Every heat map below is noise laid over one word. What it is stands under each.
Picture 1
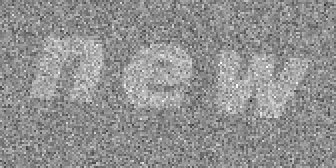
new
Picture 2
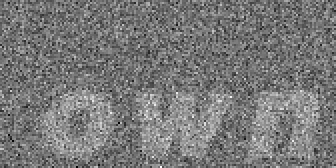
own
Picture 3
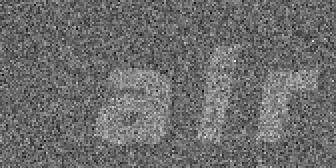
air
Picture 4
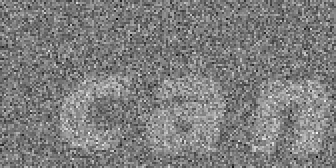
can
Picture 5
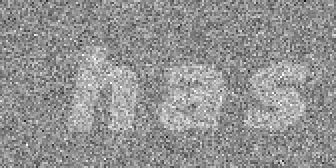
has
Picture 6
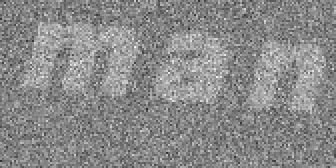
man
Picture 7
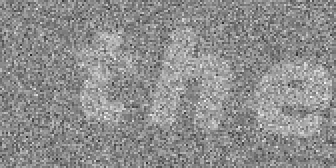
the
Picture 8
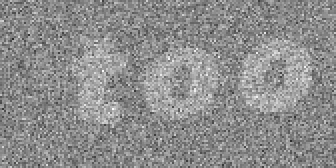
too
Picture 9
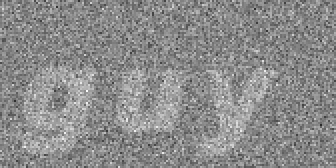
guy
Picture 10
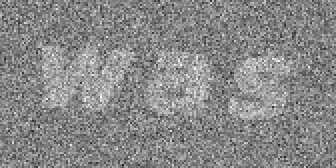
was
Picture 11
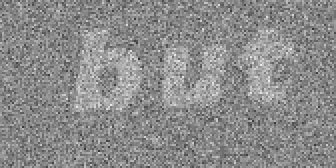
but
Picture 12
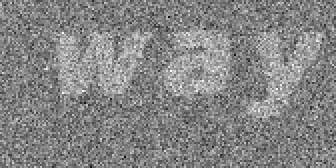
way
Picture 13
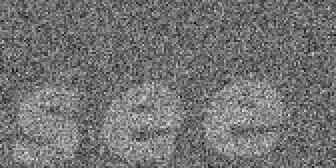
see
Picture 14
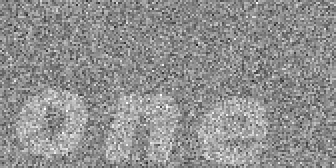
one
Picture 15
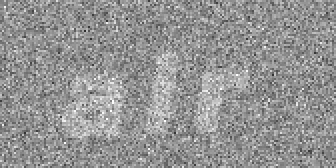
air
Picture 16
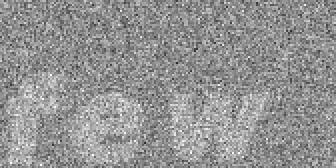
few
